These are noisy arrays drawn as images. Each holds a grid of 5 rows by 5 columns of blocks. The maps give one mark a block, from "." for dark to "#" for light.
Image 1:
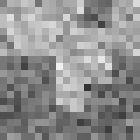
# # # . #
# # # # #
. . # # .
. . # . .
. . . . .
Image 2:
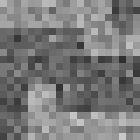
# # # # .
. . . # #
. . . . .
. # . . .
. # # # #
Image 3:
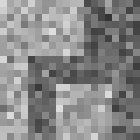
# # # . .
# # # . .
# . . . .
# . # # .
# . # # .
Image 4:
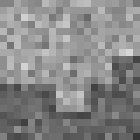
# # # # #
# # # # #
# # # # .
. . # . .
. . . . .
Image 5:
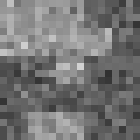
# # # . .
# # # # .
. . # . .
. . . . .
. # # . .
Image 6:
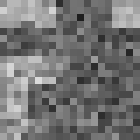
# # . . #
. . . . .
# # . . .
# . . . .
# . . . .
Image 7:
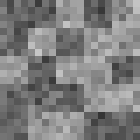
. . # . #
. # . # #
# . # # .
. . . # #
. # # . .
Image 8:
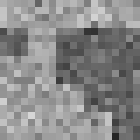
# # # # #
. # . . .
# # . . .
# # # . .
# # # # .
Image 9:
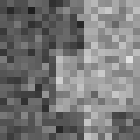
. . . # #
. . . # #
. . # # #
. . # # #
. . . # .
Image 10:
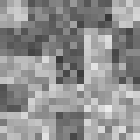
# . . . #
. . . # .
# # . # .
. # # # #
# # . # #
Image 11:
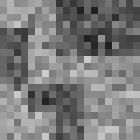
# # . . .
. # . . .
. # # # #
# . . # #
# # . # #
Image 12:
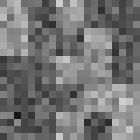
# . # . .
# . . # .
. . # # .
. . . # #
. . # . #
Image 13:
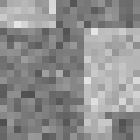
# # . . .
. . . # #
. . . # #
. . . # #
. . . # .
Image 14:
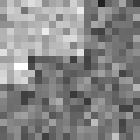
# # # . .
# # # . .
# . . . .
. . . . .
. . . . .
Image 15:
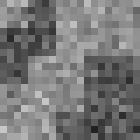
# . # # #
. . # # #
. # # . .
# # # . .
# # . . .
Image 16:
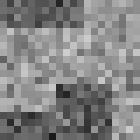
. . . # #
# # # # #
# # # # #
# # . . #
. . . . #
